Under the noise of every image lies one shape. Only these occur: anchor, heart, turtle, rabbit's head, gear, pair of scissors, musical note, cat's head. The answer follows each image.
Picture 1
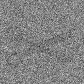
pair of scissors
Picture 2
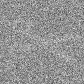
pair of scissors
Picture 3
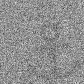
anchor
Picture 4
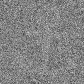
anchor
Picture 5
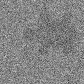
turtle
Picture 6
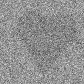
heart
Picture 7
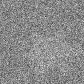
turtle
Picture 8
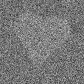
heart
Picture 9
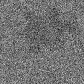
turtle
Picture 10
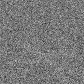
pair of scissors
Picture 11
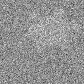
turtle
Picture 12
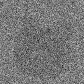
cat's head
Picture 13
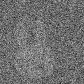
rabbit's head
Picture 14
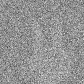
rabbit's head
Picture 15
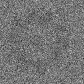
gear
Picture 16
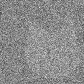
cat's head
